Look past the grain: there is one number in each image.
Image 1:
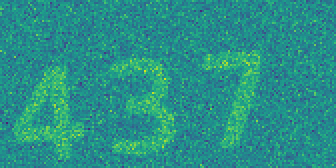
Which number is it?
437
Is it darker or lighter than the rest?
lighter
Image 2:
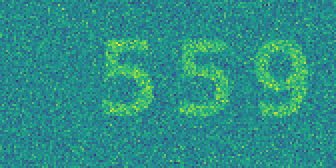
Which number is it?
559
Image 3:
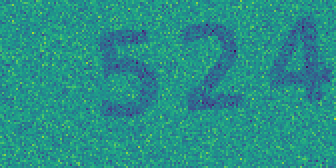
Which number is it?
524
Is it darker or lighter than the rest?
darker
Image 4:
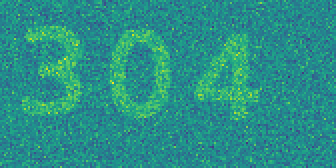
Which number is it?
304
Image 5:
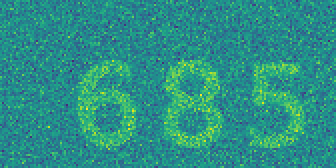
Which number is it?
685
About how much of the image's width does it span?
two thirds
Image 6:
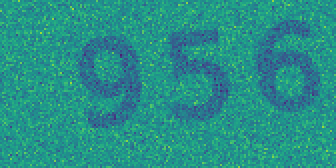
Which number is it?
956
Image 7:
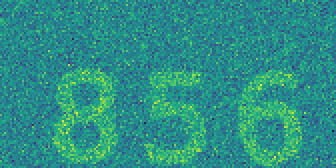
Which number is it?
856
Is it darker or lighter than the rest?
lighter
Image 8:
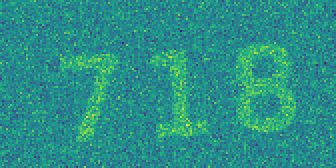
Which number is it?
718
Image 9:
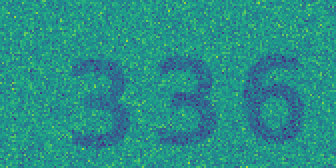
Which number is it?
336
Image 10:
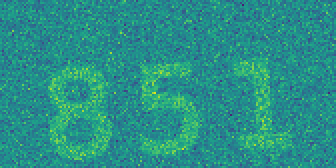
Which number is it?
851
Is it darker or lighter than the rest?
lighter
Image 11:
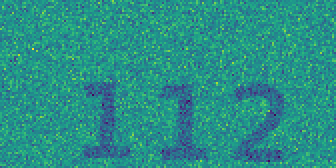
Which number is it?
112
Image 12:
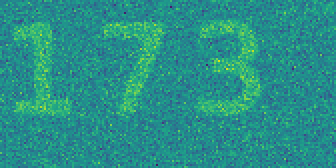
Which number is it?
173
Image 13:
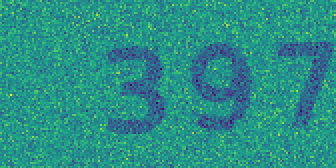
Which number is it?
397
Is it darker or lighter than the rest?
darker
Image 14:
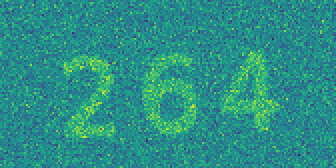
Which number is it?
264
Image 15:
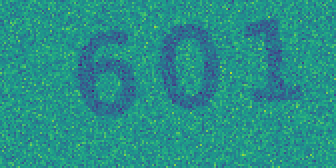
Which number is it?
601
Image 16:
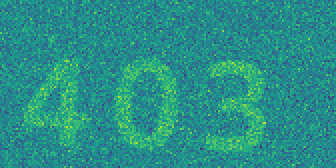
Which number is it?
403
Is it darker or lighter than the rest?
lighter
